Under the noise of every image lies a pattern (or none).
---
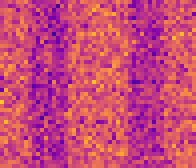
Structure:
vertical stripes
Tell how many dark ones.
2
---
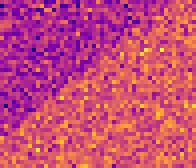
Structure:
a sharp edge
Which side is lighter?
bottom right
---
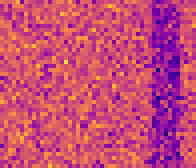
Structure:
one vertical stripe
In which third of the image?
right
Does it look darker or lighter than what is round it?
darker
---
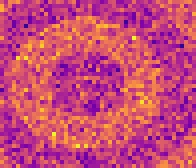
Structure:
rings round one point
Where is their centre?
centre
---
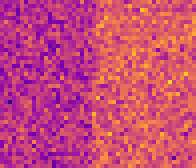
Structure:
a sharp edge
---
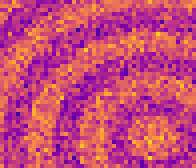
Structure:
rings round one point
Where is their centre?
bottom right
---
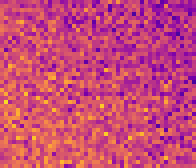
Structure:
a smooth slope
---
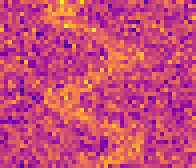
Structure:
a wavy band
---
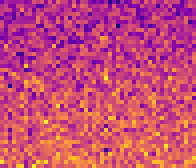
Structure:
a smooth slope
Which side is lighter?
bottom
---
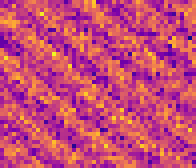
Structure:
diagonal stripes
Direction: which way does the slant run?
top left to bottom right
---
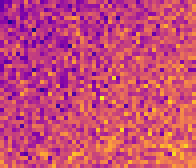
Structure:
a smooth slope
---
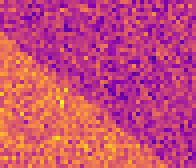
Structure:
a sharp edge
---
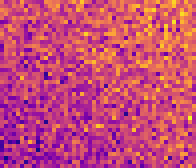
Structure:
a smooth slope
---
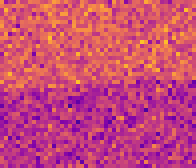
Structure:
a sharp edge
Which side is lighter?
top
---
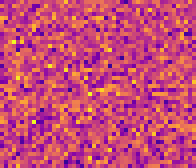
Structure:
only noise
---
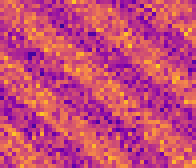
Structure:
diagonal stripes
